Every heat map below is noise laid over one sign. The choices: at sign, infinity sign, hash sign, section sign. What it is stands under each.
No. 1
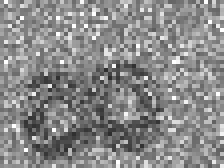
dark infinity sign
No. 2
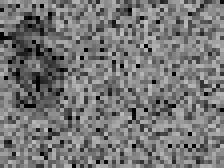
dark section sign
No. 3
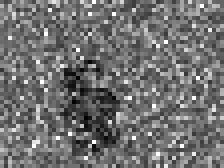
dark section sign
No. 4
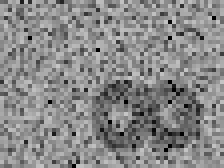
dark infinity sign
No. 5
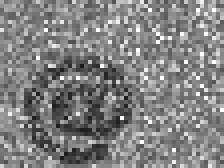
dark at sign
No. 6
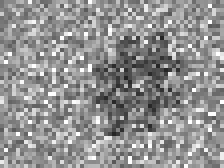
dark hash sign
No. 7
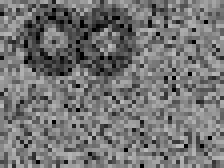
dark infinity sign
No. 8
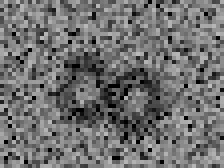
dark infinity sign
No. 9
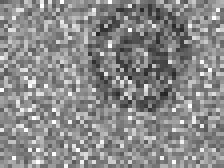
dark at sign
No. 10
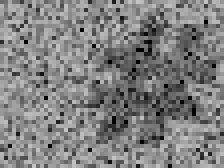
dark hash sign
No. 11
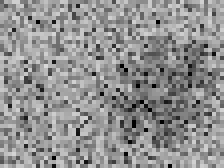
dark hash sign
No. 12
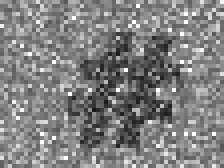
dark hash sign
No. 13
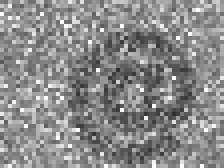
dark at sign
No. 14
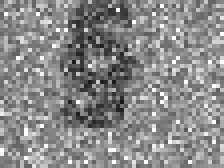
dark section sign
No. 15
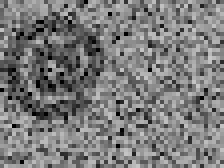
dark at sign
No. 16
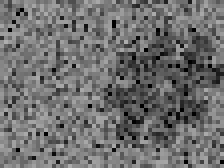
dark hash sign
